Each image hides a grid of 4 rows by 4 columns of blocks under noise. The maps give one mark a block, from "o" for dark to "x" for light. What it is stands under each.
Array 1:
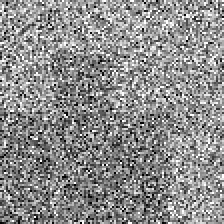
xxxx
xoxx
ooox
ooox
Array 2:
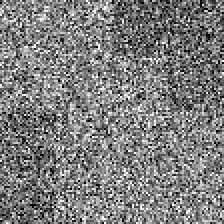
xxoo
xxxo
oxxx
oxxx
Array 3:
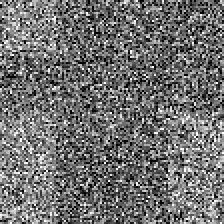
xooo
oooo
xoox
xoox
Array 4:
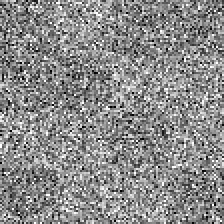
oxoo
ooxx
xxox
oxxo
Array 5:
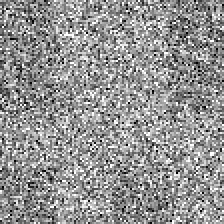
oxxo
oxxo
xxxx
oxox
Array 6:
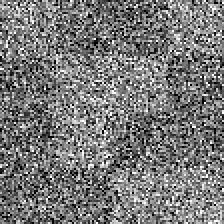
xoox
oxxo
oxoo
ooxx
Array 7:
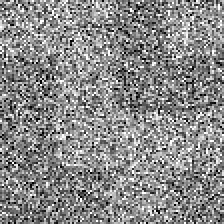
xxox
oxoo
oxxx
ooxo
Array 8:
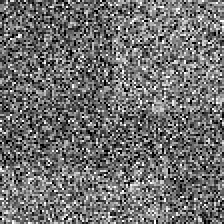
ooxx
ooxx
oooo
xxxo
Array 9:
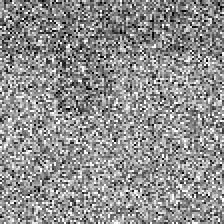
oooo
xoxx
xxxx
xxxx
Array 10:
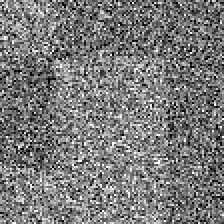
xooo
oxxo
oxxo
xxxo
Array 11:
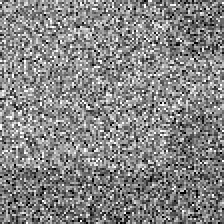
xxxo
xxxx
xxxo
oooo
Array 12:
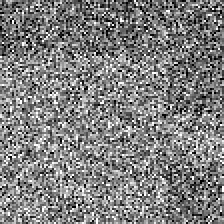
oooo
xxxo
xxxx
xxxo
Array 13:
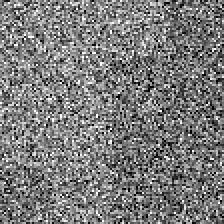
xxxo
xxoo
xxoo
oxoo
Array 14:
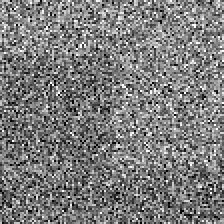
xxxx
ooxx
ooxx
oooo
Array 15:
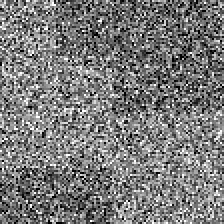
xooo
xxoo
xxxx
ooxx
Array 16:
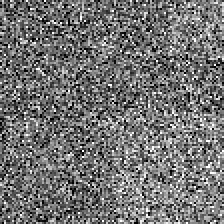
ooox
oooo
ooxx
ooxx
